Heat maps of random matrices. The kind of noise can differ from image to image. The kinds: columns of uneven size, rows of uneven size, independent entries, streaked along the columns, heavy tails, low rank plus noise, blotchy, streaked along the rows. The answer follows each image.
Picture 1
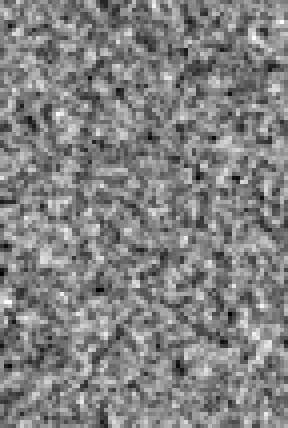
blotchy
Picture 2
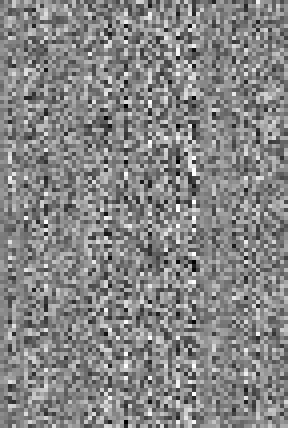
columns of uneven size
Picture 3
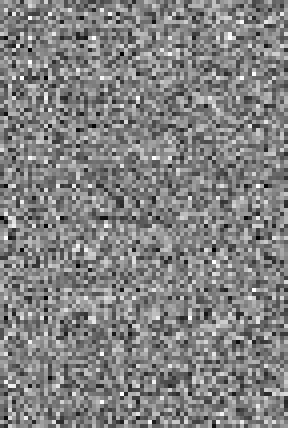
low rank plus noise
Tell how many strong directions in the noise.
five to eight
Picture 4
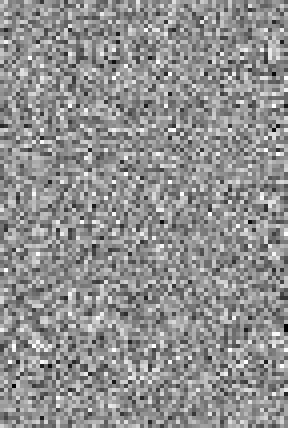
low rank plus noise
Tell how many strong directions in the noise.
five to eight
